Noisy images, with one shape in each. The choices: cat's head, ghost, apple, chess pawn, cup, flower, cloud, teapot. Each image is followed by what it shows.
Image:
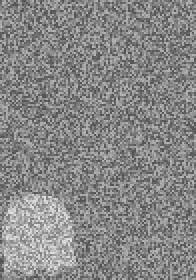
light ghost, bottom left
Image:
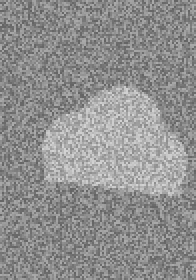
light cloud
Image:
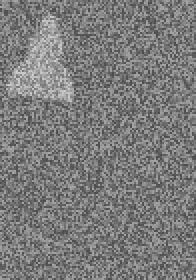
light chess pawn, top left
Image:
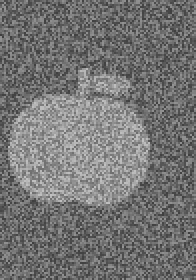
light apple
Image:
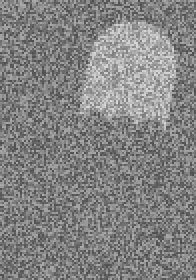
light ghost
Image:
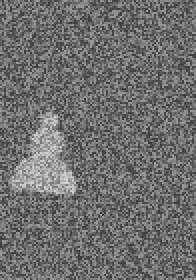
light chess pawn, middle left
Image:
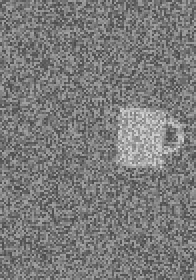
light cup, middle right
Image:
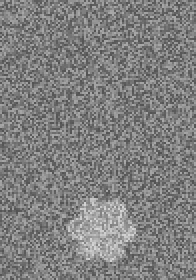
light flower, bottom middle
